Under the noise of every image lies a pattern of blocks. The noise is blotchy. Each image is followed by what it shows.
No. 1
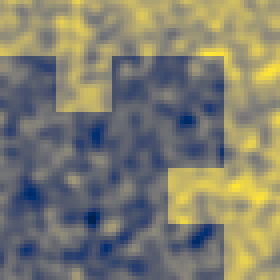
mirrored about the diagonal from the bottom left
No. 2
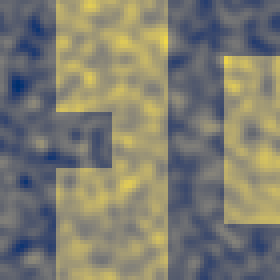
top and bottom mirror each other
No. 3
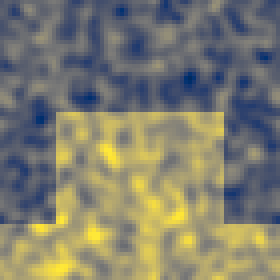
left and right mirror each other
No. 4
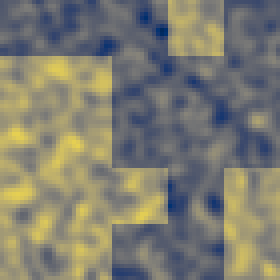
no symmetry
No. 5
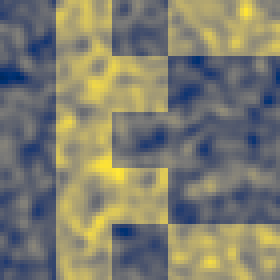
top and bottom mirror each other
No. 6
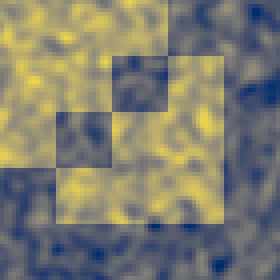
mirrored about the diagonal from the top left
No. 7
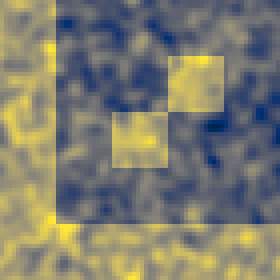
mirrored about the diagonal from the bottom left
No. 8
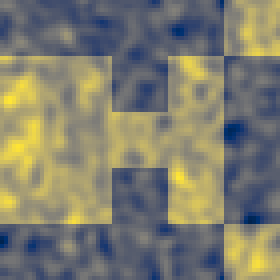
top and bottom mirror each other
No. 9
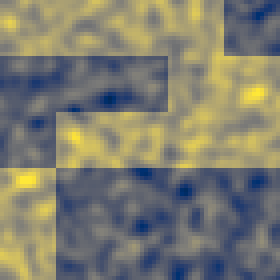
no symmetry
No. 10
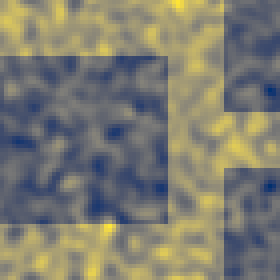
top and bottom mirror each other
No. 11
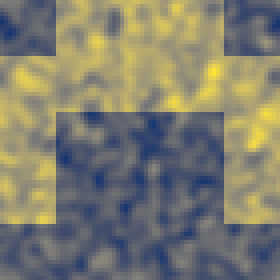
left and right mirror each other
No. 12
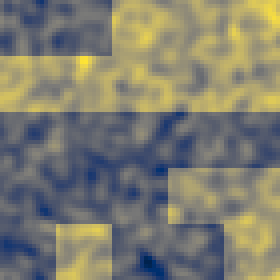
no symmetry
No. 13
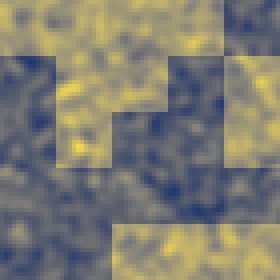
no symmetry
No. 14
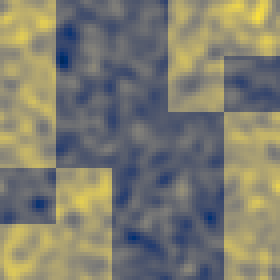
the same after a half turn
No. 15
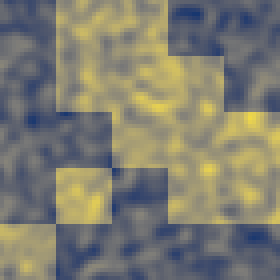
mirrored about the diagonal from the bottom left
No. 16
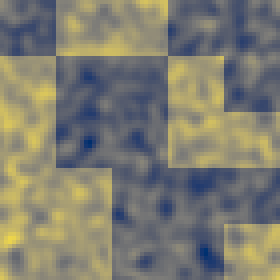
no symmetry
